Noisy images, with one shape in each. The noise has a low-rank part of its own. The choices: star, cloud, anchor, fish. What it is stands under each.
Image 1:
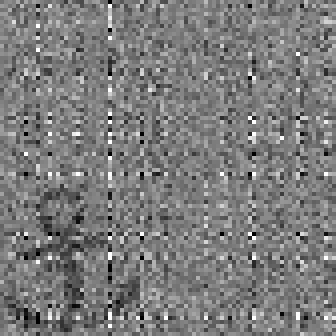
dark anchor, bottom left
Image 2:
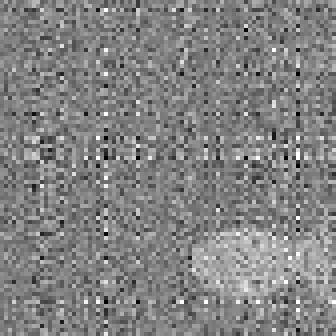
light fish, bottom right
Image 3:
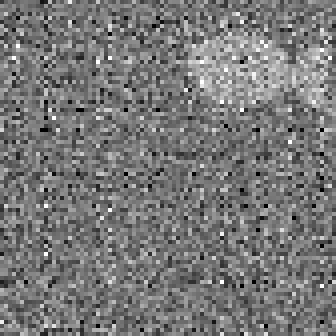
light fish, top right
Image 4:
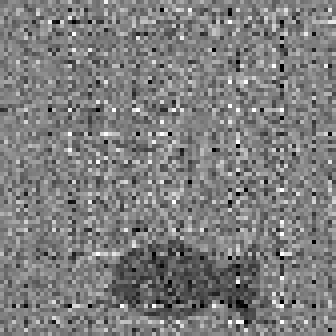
dark fish, bottom middle
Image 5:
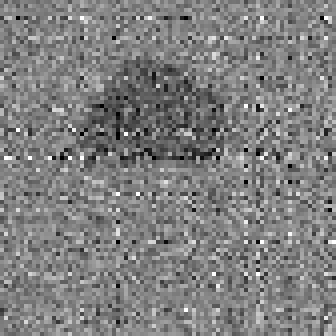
dark cloud
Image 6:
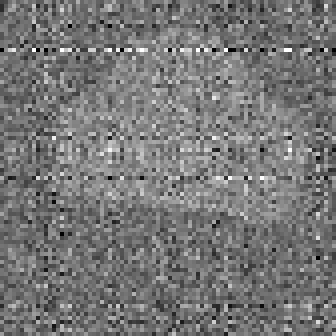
light cloud
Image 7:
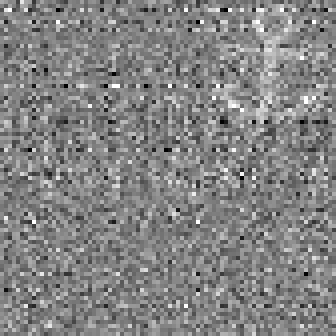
light anchor, top right
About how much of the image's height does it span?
a third
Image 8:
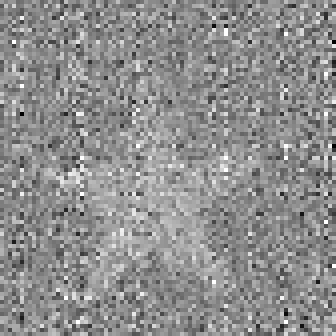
light star
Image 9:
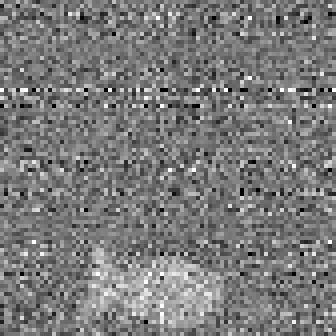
light fish, bottom middle
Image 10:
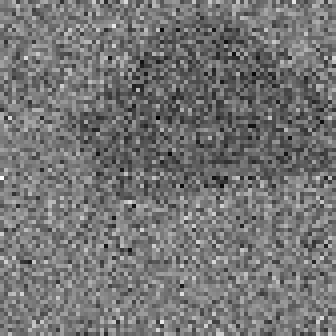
dark cloud
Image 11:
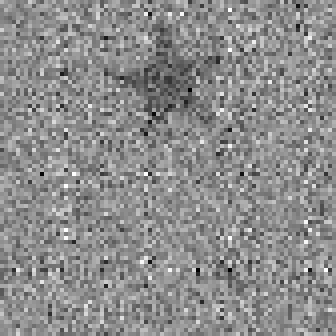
dark star, top middle
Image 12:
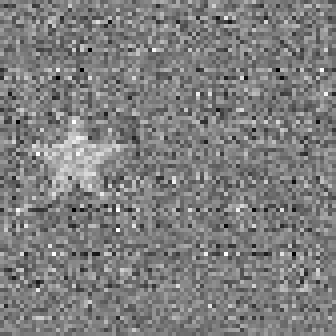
light star, middle left
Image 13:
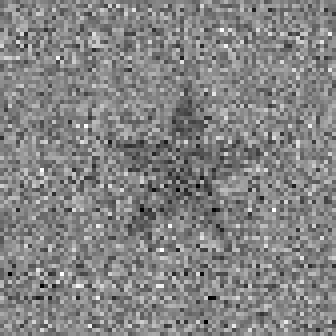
dark star
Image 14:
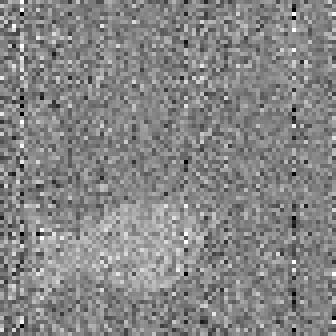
light fish
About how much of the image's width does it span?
half
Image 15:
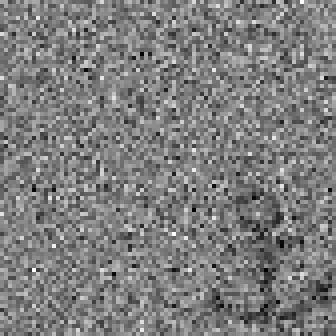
dark anchor, bottom right
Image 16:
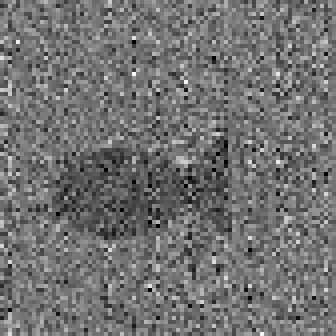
dark fish
